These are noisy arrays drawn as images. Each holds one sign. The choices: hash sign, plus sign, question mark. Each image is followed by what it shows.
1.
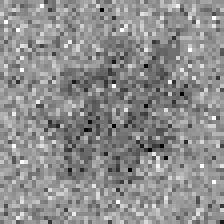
hash sign
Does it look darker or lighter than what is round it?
darker
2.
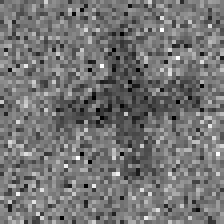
plus sign
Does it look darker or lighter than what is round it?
darker
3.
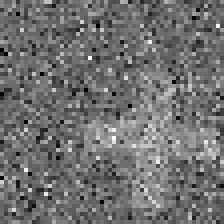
plus sign
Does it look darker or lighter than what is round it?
lighter
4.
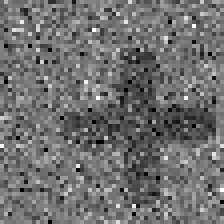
plus sign
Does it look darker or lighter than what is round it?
darker
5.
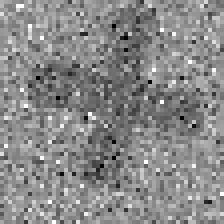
plus sign
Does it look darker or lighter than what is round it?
darker
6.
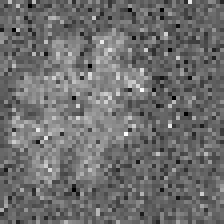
hash sign
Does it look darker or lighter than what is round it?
lighter
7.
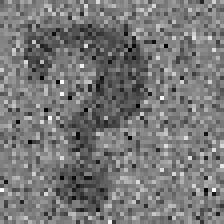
question mark
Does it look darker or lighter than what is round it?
darker
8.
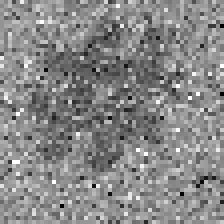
hash sign
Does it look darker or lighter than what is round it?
darker
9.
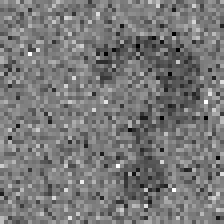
question mark
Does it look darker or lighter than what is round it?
darker
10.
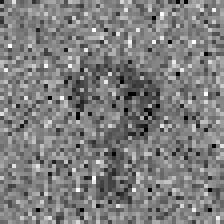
question mark
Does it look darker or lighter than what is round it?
darker
